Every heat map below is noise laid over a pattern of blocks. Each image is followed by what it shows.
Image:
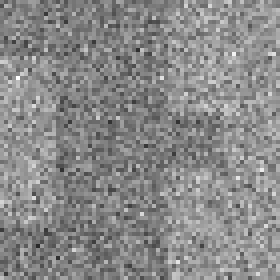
top and bottom mirror each other
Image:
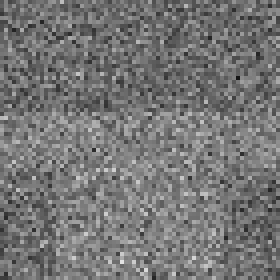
left and right mirror each other
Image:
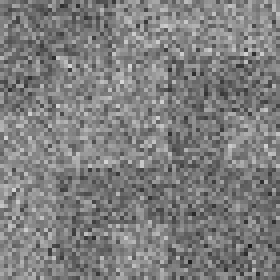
mirrored about the diagonal from the top left
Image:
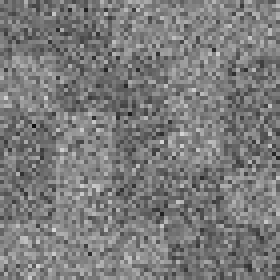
the same after a half turn
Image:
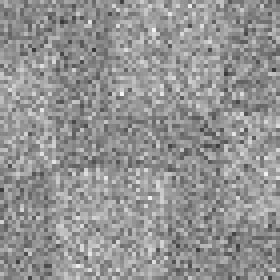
the same after a half turn
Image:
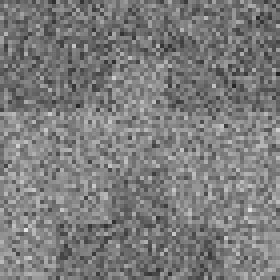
left and right mirror each other
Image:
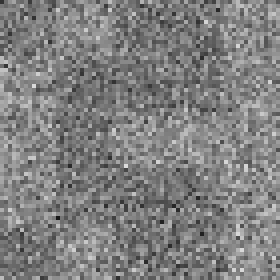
top and bottom mirror each other
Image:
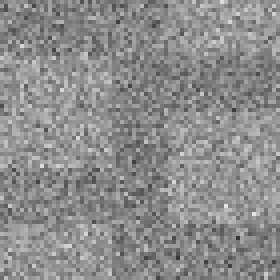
the same after a half turn
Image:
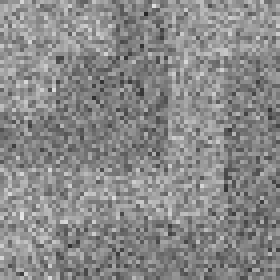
mirrored about the diagonal from the top left
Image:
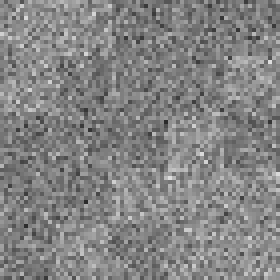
mirrored about the diagonal from the top left
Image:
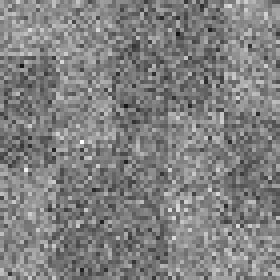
the same after a half turn
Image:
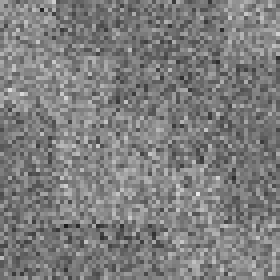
mirrored about the diagonal from the bottom left
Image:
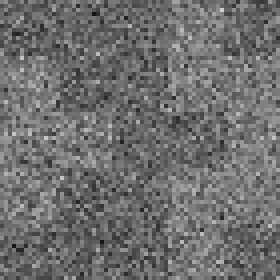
top and bottom mirror each other
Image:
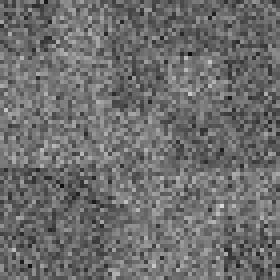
mirrored about the diagonal from the bottom left
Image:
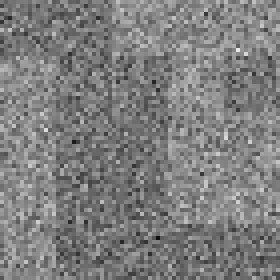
no symmetry
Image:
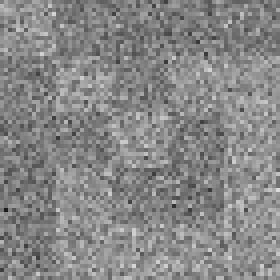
mirrored about the diagonal from the top left
